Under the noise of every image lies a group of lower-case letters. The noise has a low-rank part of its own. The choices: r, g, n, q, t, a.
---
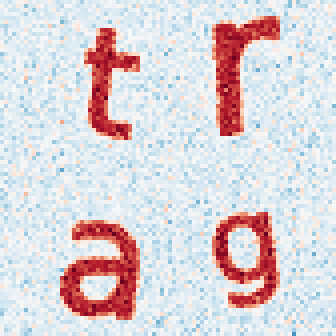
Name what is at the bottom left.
a
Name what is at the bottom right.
g
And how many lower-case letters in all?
4
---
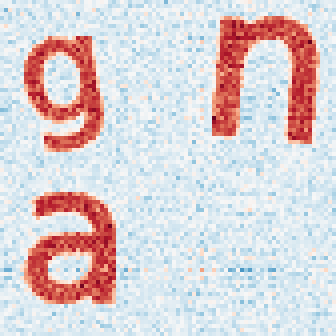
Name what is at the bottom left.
a
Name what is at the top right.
n
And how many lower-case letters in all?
3
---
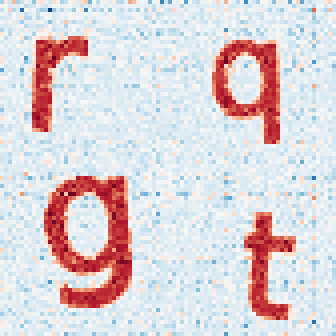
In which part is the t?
bottom right
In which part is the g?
bottom left
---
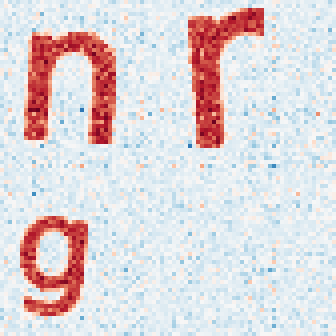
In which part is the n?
top left
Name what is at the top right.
r
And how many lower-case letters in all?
3
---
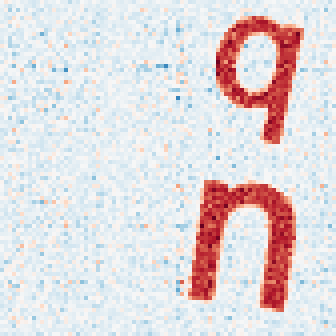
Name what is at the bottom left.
nothing
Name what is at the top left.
nothing
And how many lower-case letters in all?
2
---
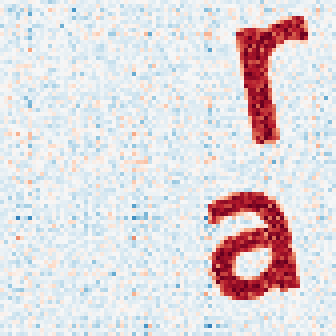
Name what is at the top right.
r
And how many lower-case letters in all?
2
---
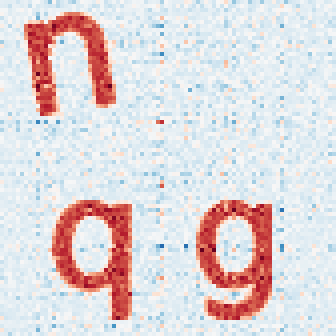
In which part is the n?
top left
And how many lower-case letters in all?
3
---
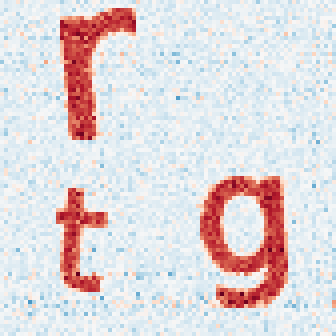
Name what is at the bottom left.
t
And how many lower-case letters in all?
3
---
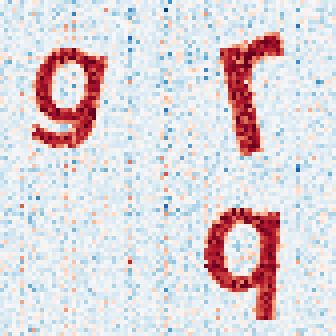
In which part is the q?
bottom right
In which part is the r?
top right
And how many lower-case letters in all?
3
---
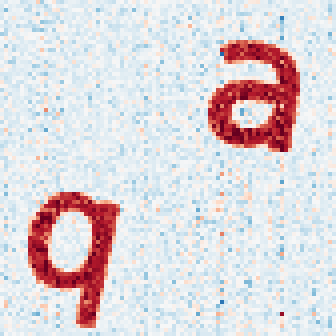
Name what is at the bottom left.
q
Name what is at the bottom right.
nothing
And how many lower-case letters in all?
2
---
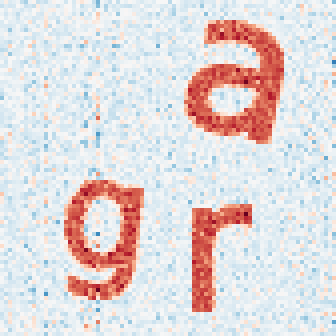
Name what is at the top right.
a
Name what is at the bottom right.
r
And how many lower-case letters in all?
3
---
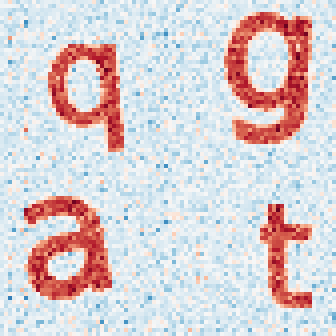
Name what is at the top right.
g
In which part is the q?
top left
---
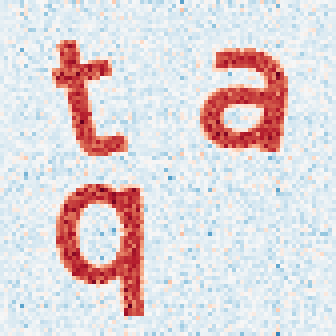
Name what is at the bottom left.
q
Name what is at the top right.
a
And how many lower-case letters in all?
3
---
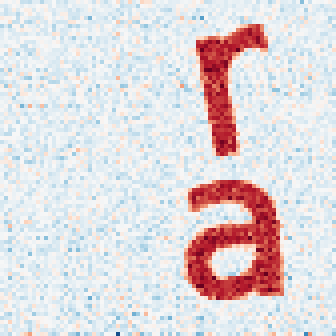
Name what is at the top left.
nothing
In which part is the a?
bottom right
